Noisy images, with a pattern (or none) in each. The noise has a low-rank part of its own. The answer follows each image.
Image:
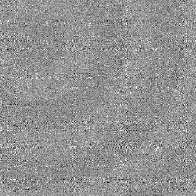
rings round one point
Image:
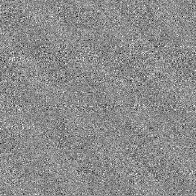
diagonal stripes
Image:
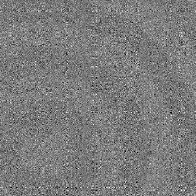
rings round one point
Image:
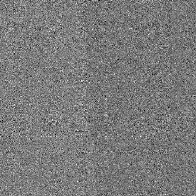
a sharp edge
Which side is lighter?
left
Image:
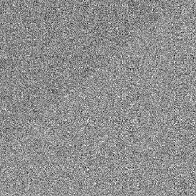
a sharp edge
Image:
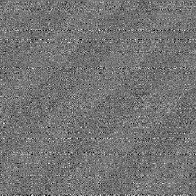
diagonal stripes
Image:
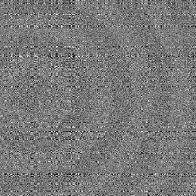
rings round one point
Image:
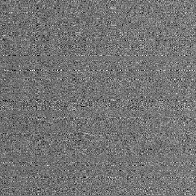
a smooth slope
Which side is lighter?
right
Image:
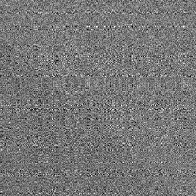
a sharp edge
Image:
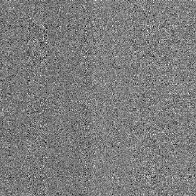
a sharp edge
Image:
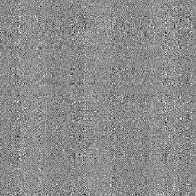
vertical stripes
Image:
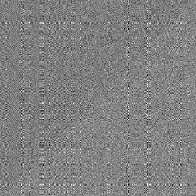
a sharp edge
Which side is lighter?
bottom right
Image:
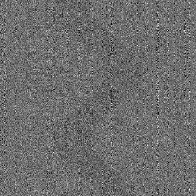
a wavy band
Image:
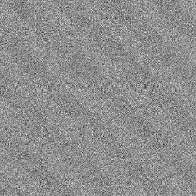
diagonal stripes
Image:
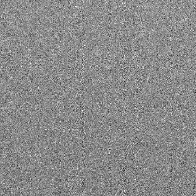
a smooth slope
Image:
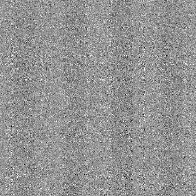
vertical stripes
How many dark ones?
4
